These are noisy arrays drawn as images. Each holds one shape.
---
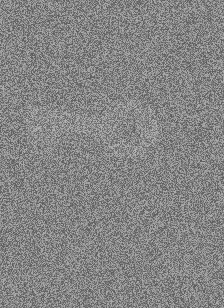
key
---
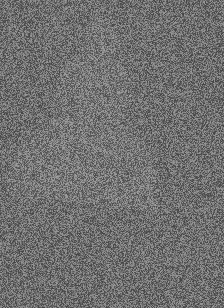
chess pawn
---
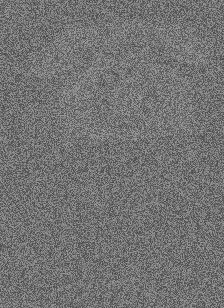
telephone
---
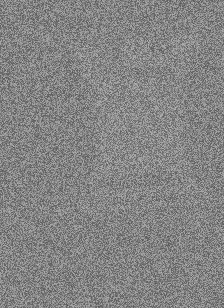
chess rook
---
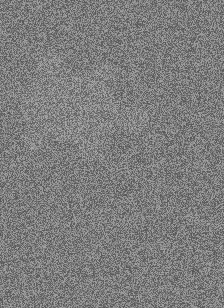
turtle
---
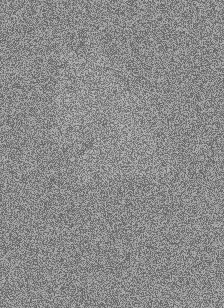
chess knight
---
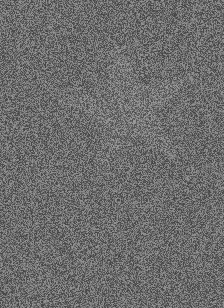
star
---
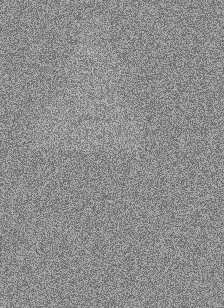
chess pawn
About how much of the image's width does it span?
half
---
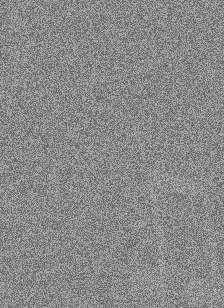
pair of musical notes
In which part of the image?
bottom right
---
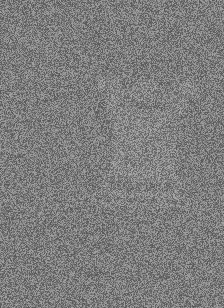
chess rook
